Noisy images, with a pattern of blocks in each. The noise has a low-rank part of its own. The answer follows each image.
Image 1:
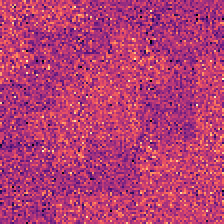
mirrored about the diagonal from the top left
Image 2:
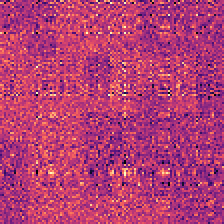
no symmetry
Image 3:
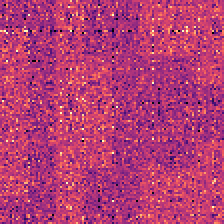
top and bottom mirror each other
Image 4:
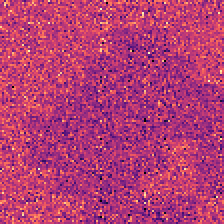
mirrored about the diagonal from the top left
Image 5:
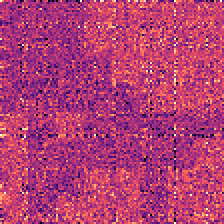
no symmetry
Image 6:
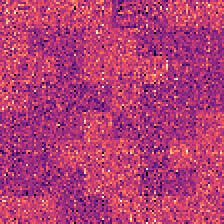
the same after a half turn
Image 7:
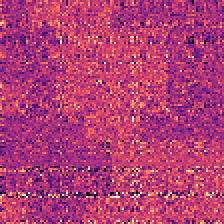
no symmetry
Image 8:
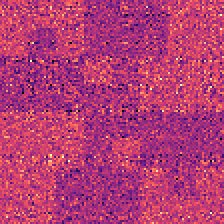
the same after a half turn
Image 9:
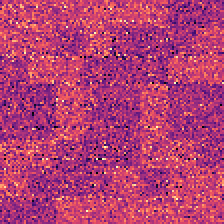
the same after a half turn
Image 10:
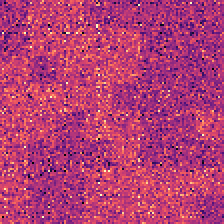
no symmetry
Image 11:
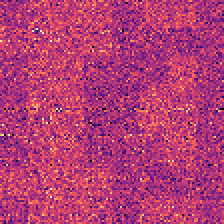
top and bottom mirror each other
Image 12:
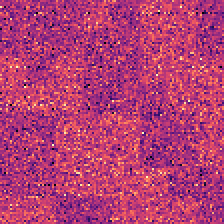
no symmetry
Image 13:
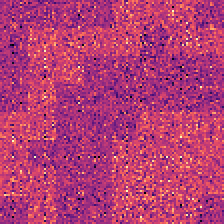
mirrored about the diagonal from the top left
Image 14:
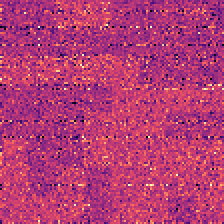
no symmetry
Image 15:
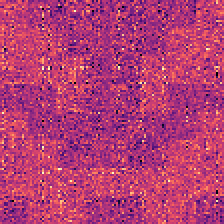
left and right mirror each other
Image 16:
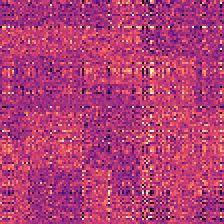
no symmetry
